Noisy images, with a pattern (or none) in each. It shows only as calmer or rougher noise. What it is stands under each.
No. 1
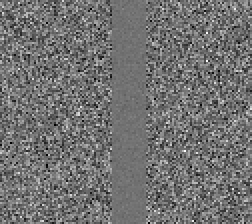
one band of columns
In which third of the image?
middle
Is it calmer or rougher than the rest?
calmer
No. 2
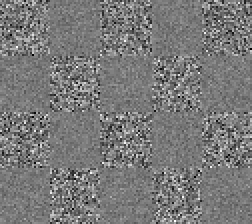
a checkerboard
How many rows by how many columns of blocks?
4 by 5
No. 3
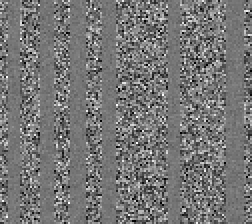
bands of columns
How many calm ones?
6
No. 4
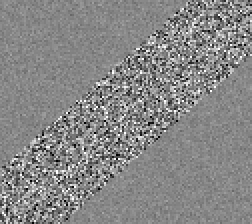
a diagonal band
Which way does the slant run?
bottom left to top right
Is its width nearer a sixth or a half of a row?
a half
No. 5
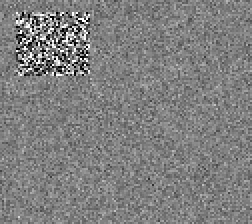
one block
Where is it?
top left
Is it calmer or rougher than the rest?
rougher
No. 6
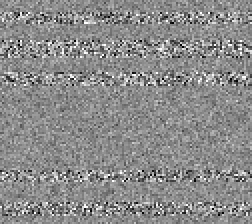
bands of rows
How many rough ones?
5
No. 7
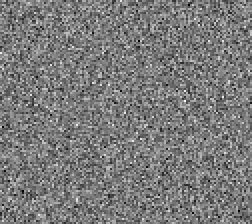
only noise
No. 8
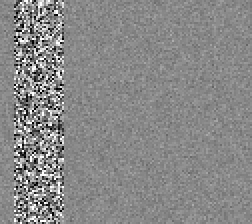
one band of columns
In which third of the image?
left
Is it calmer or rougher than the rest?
rougher
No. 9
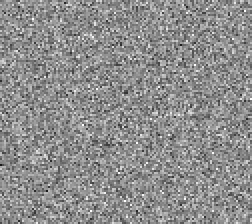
only noise
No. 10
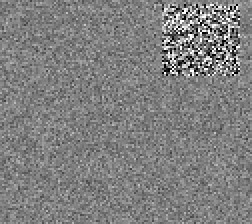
one block
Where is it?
top right
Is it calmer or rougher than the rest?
rougher
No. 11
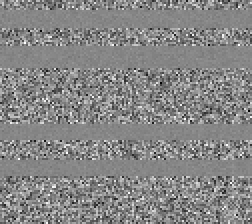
bands of rows
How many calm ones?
4
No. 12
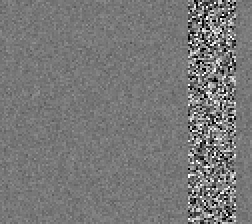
one band of columns
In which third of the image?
right
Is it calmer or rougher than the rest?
rougher
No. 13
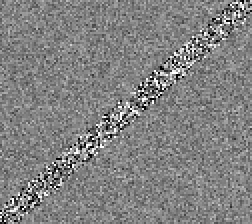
a diagonal band
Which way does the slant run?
bottom left to top right
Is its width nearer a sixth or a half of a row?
a sixth
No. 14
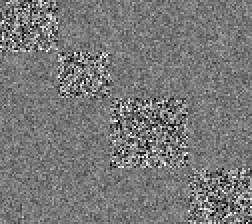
blocks along the diagonal
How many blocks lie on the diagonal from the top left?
4
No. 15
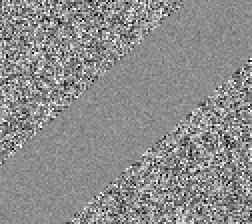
a diagonal band
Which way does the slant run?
bottom left to top right
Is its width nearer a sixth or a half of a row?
a half
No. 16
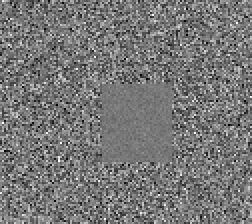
one block
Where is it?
centre
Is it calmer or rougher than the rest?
calmer
